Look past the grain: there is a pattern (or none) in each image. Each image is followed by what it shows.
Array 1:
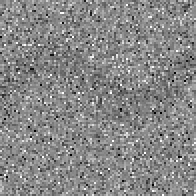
a wavy band
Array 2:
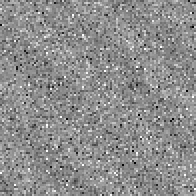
diagonal stripes
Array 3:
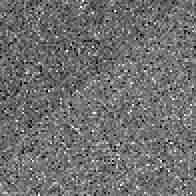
a sharp edge
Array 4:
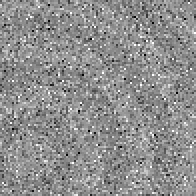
rings round one point
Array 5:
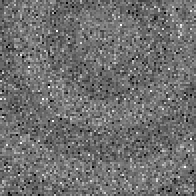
rings round one point
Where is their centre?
top middle
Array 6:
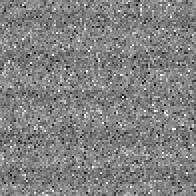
horizontal stripes
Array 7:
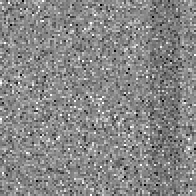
one vertical stripe
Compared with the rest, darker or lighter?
darker
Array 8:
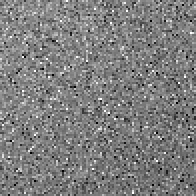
a smooth slope
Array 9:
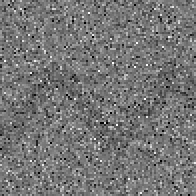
a wavy band
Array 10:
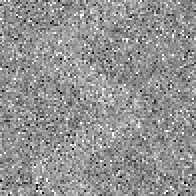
a wavy band
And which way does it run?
top to bottom
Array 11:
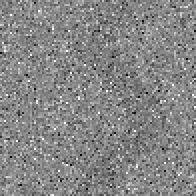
a wavy band
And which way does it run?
top to bottom
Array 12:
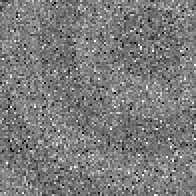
rings round one point
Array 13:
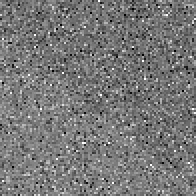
a sharp edge
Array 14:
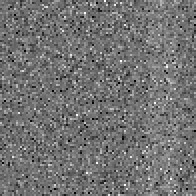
one vertical stripe
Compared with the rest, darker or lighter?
lighter
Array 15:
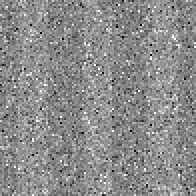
vertical stripes
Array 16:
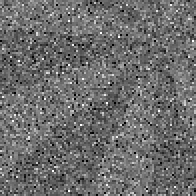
spokes from one point
